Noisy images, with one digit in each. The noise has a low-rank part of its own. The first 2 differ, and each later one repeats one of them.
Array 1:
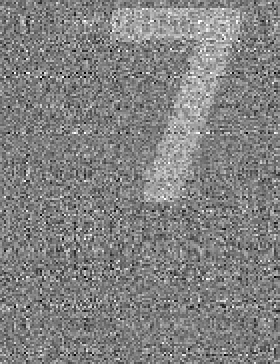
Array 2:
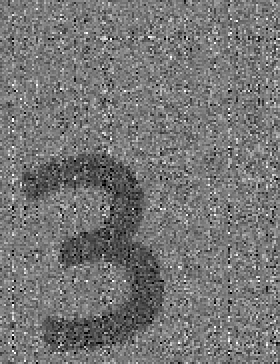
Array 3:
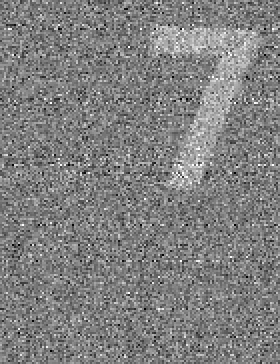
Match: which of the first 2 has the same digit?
1
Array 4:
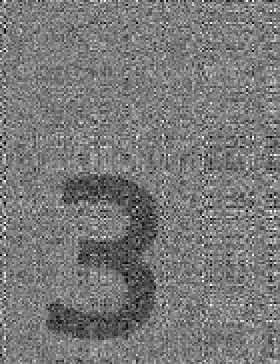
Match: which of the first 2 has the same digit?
2
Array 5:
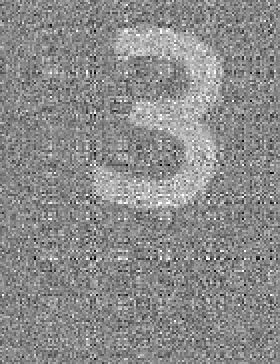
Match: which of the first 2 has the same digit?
2
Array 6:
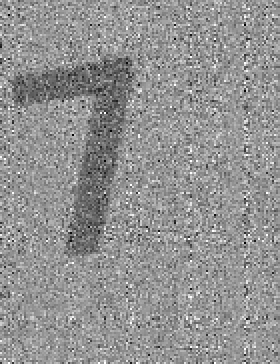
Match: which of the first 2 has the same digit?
1
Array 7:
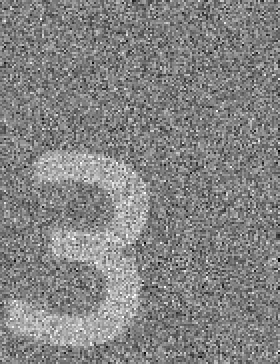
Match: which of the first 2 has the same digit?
2
